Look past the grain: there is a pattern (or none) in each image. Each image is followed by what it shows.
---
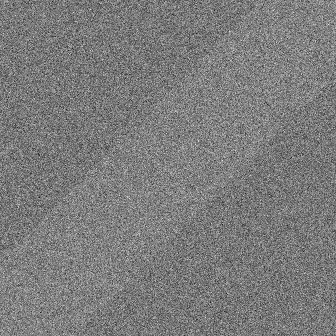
a diagonal band
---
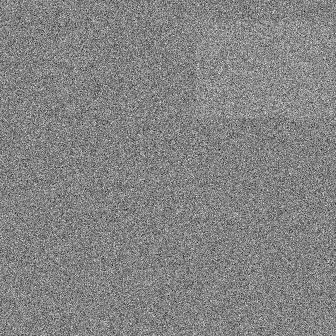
one block
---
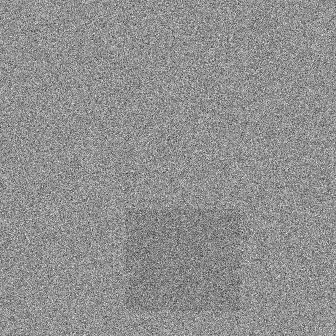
one block
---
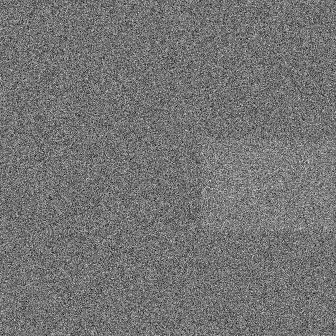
one block
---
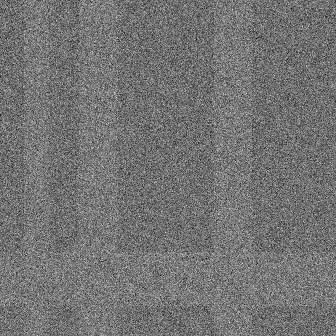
bands of rows crossing bands of columns
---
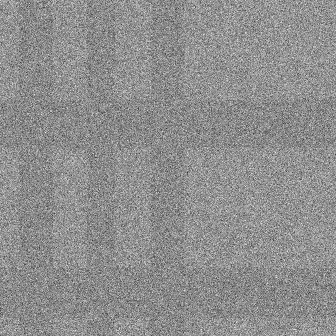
bands of rows crossing bands of columns
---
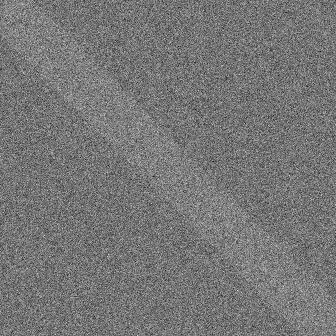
a diagonal band
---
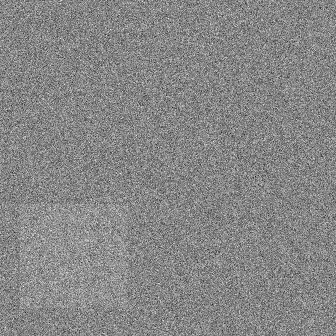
one block
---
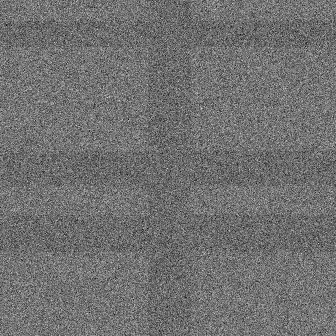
bands of rows crossing bands of columns
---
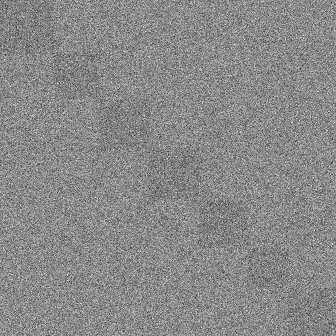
blocks along the diagonal
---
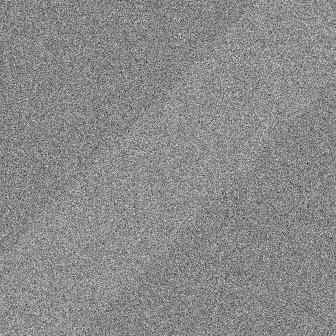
a diagonal band
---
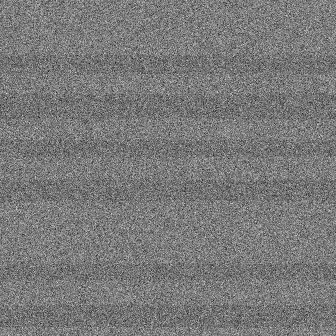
bands of rows
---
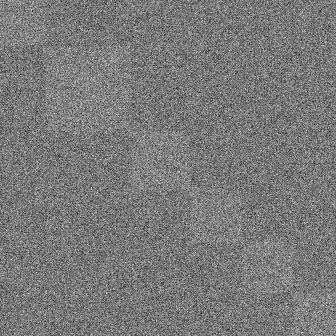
blocks along the diagonal
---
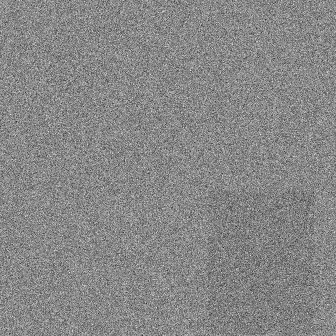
one block
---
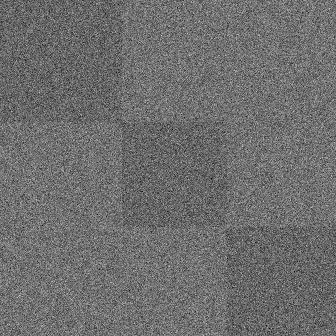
blocks along the diagonal
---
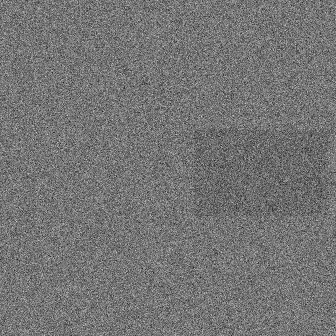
one block
